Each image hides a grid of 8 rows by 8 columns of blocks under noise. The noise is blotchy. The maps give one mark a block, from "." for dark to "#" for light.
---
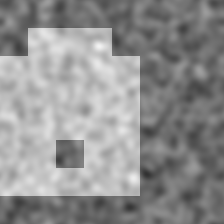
. . . . . . . .
. # # # . . . .
# # # # # . . .
# # # # # . . .
# # # # # . . .
# # . # # . . .
# # # # # . . .
. . . . . . . .
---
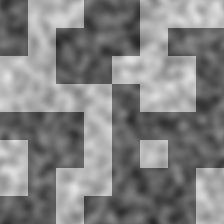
. # # . . # # #
. # . . . # . .
# # . . # # # .
# # # # . # # .
. . . # . . . .
# . . # . # . .
# . # # . . . #
. . # . . . . #
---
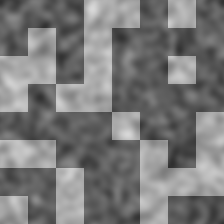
. . . # # . # .
. # . # . . . .
# # . # . . # .
# . # # . . . .
. . . . # . . #
# # . . . # . #
. . # . . # # #
# . # . . # . .
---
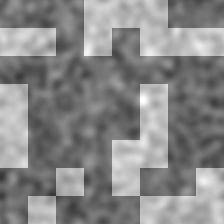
. . . # # # . .
# # . # . # # #
. . . . . . . .
# . . . . # . .
# . . . . # . .
# . . . # # . .
. . # . # . . #
. # . . . # # #
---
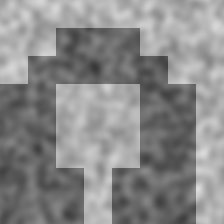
# # # # # # # #
# # . . . # # #
# . . . . . # #
. . # # # . . #
. . # # # . . #
. . # # # . . #
. . . # . . . #
. . . # . . . #
